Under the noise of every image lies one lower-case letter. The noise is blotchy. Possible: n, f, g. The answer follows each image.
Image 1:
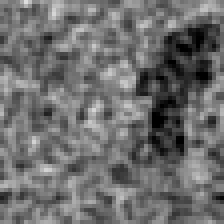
f
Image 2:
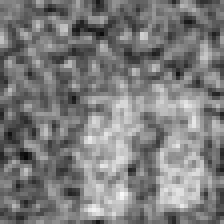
n
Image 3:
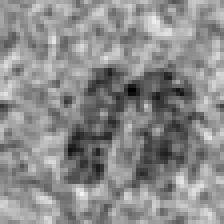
n
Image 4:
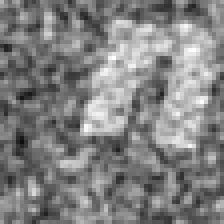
n
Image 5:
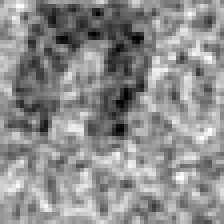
n
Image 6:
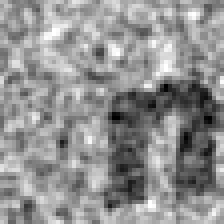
n
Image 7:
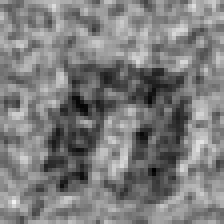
n
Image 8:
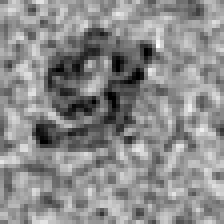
g
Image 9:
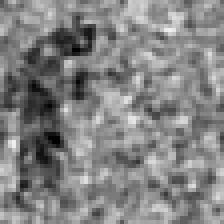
f
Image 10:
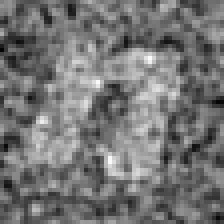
n
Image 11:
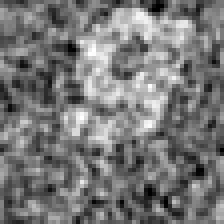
g
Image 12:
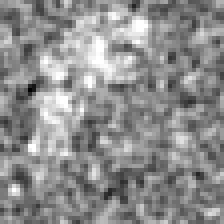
f
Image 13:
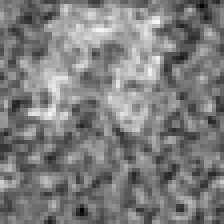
n
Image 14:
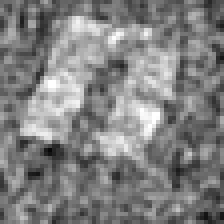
n
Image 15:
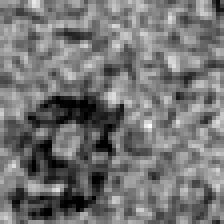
g
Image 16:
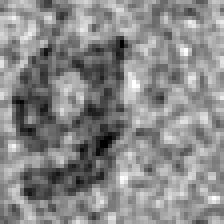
g
